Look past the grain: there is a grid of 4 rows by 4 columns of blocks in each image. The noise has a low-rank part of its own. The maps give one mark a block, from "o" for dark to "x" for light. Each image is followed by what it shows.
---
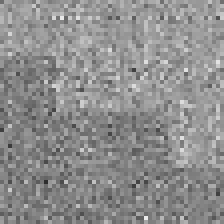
x x x x
o x x x
o o o x
o o o o
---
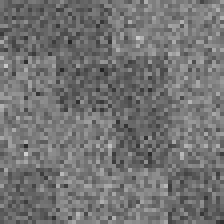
o o x x
x o o x
x x o x
o x x o
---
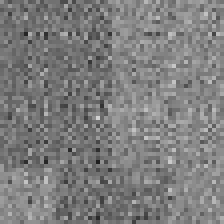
o o x x
o o x x
o o x x
x o o x
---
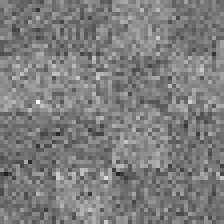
o o x o
x x o x
o o x o
o x o o
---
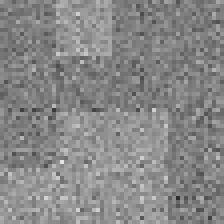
o x o o
o o o o
o x x o
x x x o
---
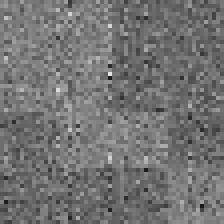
x x o o
x x o o
o x x o
o o o x
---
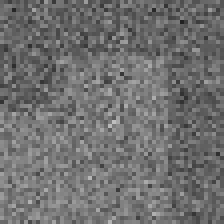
o o o o
o x x o
x x x o
x x x o
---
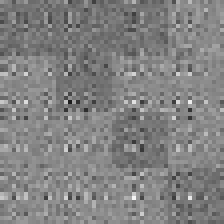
o o o x
x o x x
x x o x
x x x o
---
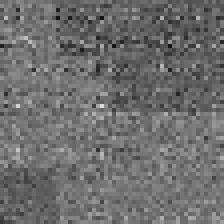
x o o o
x x o o
x x x x
o x x x
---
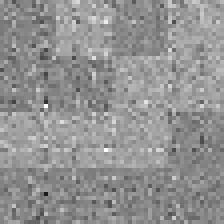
o x o x
o o x x
x x x o
o o o o
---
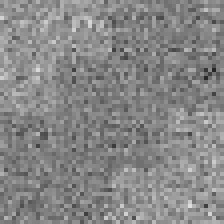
x x o o
x o o o
o o o x
o o x x
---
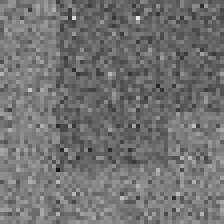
x o o o
x o o o
x o o x
x x x x
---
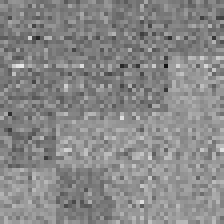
o o o o
o o o x
o x x x
x o x x
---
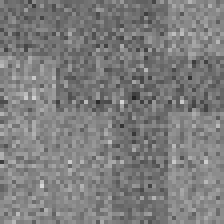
o o o x
x o o o
x x o x
x x o x
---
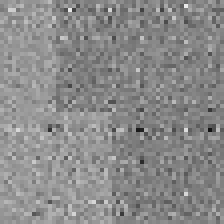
x o o o
x o o o
x x o o
x x o o
